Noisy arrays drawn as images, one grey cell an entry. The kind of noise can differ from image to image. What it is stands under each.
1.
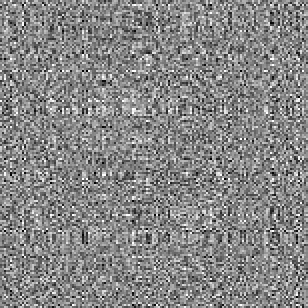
low rank plus noise
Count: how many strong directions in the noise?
three or four
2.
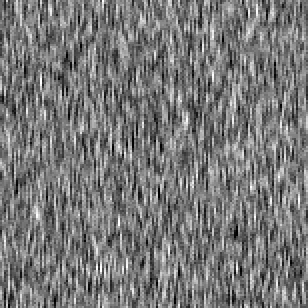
streaked along the columns
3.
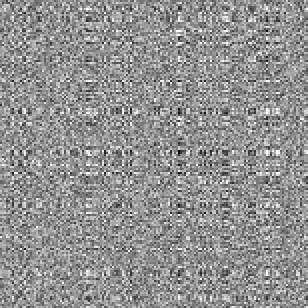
low rank plus noise
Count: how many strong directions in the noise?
one
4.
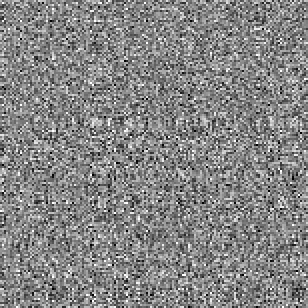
low rank plus noise
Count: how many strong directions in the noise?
five to eight
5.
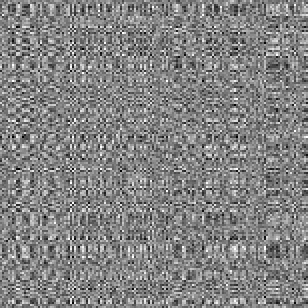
low rank plus noise
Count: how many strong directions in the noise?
one
